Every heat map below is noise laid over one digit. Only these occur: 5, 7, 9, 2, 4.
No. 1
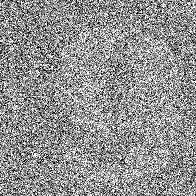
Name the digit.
9
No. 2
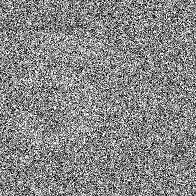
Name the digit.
5
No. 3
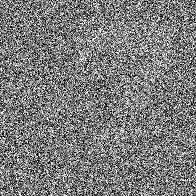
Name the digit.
7
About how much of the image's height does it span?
two thirds
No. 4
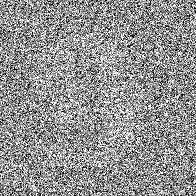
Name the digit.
9
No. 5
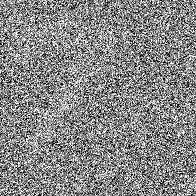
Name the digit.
7
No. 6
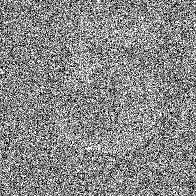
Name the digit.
5
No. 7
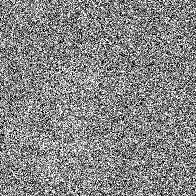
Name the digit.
4
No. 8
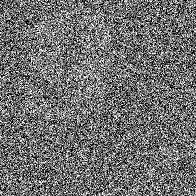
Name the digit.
9
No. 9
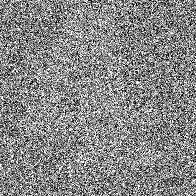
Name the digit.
4
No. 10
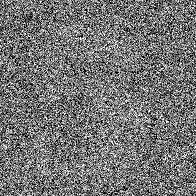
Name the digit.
5
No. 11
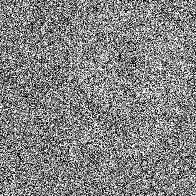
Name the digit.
9
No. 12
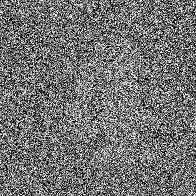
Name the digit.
4
